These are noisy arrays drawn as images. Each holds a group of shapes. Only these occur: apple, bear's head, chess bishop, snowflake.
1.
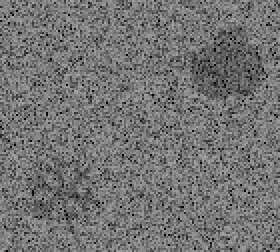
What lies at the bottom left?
snowflake
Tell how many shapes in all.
2
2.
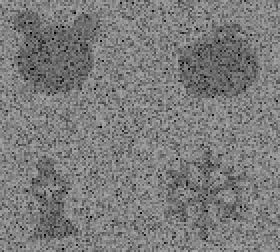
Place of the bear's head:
top left
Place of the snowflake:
bottom right
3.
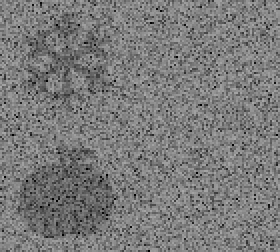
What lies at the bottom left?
apple
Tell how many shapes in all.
2
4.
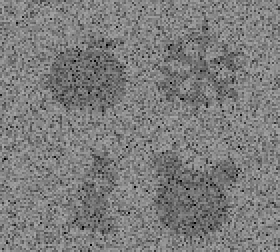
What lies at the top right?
snowflake
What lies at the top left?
apple
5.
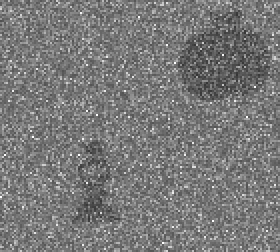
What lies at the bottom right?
nothing
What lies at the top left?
nothing
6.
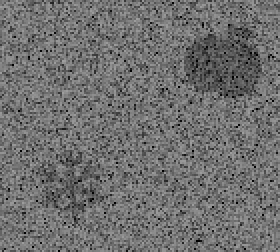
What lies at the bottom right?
nothing
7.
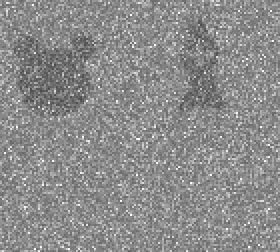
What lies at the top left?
bear's head
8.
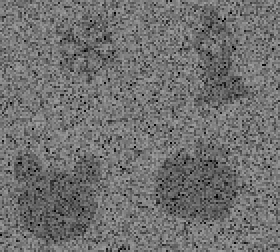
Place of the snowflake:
top left
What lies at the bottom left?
bear's head
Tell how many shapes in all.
4
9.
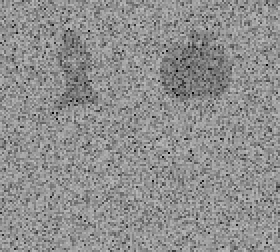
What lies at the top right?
apple
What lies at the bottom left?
nothing
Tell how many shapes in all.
2
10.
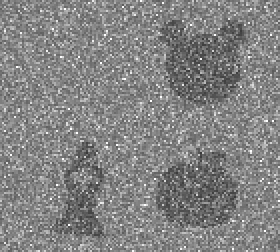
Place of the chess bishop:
bottom left
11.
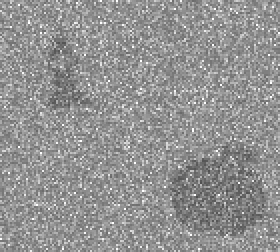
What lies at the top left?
chess bishop
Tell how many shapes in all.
2
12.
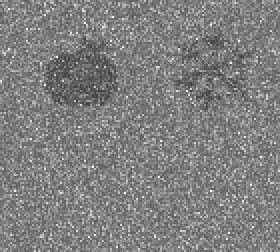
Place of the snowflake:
top right
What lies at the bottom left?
nothing
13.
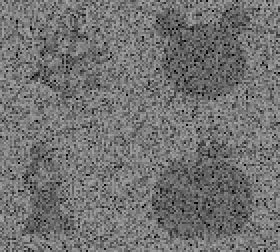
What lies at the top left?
snowflake
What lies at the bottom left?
chess bishop
